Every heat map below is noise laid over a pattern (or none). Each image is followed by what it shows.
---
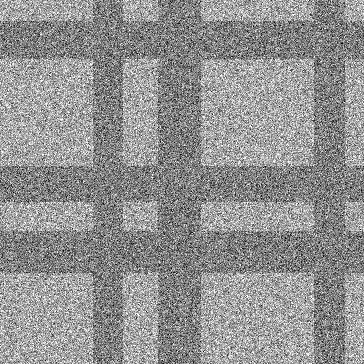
bands of rows crossing bands of columns
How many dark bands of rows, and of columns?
3 and 3
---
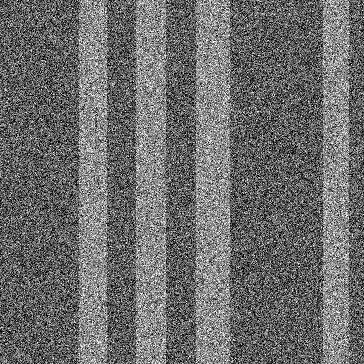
bands of columns
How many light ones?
4
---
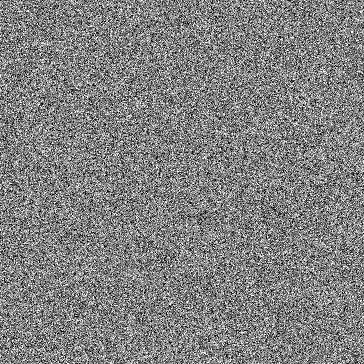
only noise
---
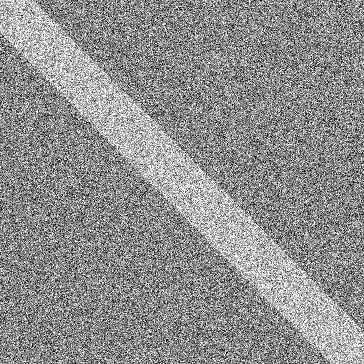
a diagonal band
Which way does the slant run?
top left to bottom right
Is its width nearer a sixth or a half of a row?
a sixth
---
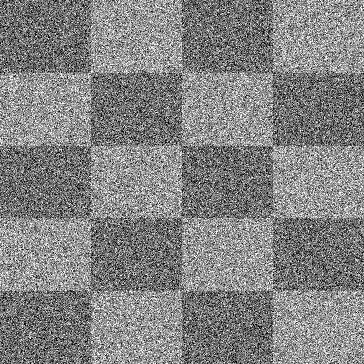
a checkerboard
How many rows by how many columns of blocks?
5 by 4
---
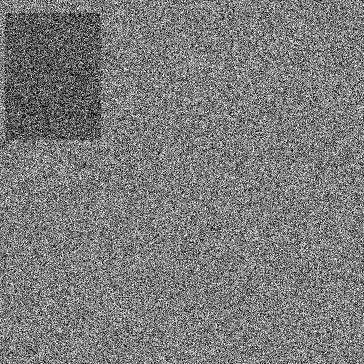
one block
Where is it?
top left
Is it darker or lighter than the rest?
darker
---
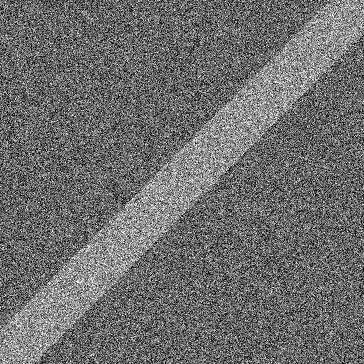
a diagonal band
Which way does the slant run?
bottom left to top right
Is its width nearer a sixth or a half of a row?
a sixth
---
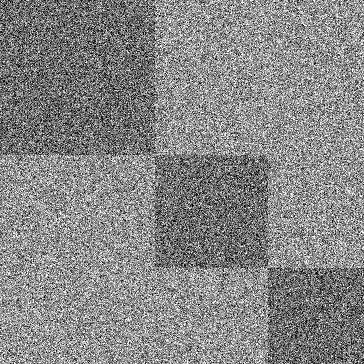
blocks along the diagonal
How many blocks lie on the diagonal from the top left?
3
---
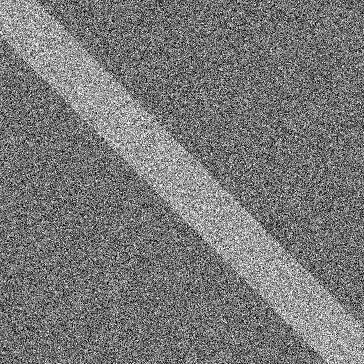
a diagonal band
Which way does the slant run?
top left to bottom right
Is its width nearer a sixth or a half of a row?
a sixth
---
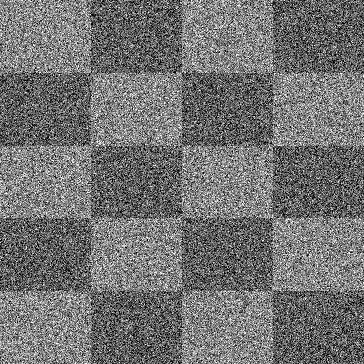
a checkerboard
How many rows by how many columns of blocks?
5 by 4
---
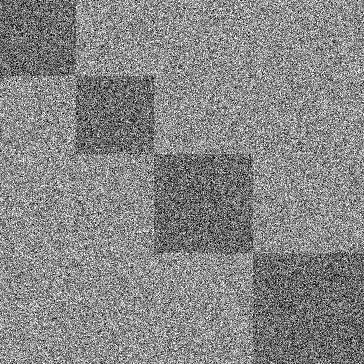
blocks along the diagonal
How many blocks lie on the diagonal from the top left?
4
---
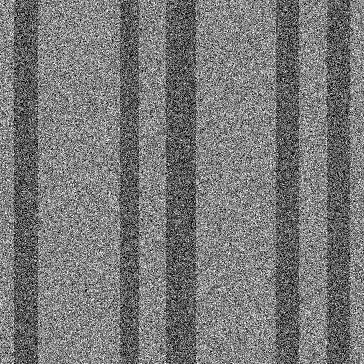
bands of columns
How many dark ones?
5
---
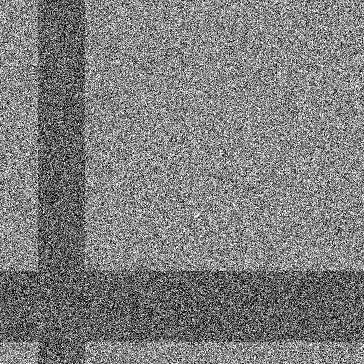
bands of rows crossing bands of columns
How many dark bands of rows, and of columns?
1 and 1
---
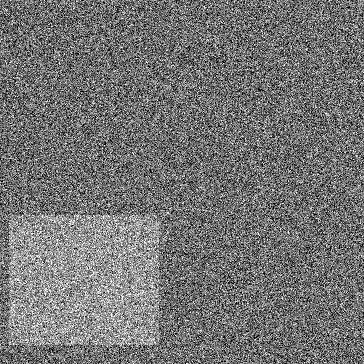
one block
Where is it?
bottom left
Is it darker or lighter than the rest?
lighter
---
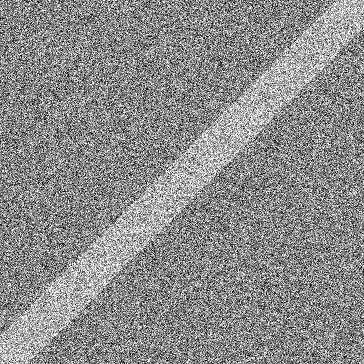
a diagonal band
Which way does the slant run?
bottom left to top right
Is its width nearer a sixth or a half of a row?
a sixth
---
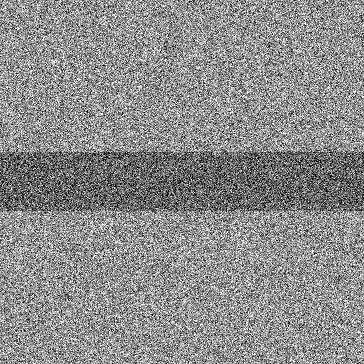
one band of rows
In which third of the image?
middle
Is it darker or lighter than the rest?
darker
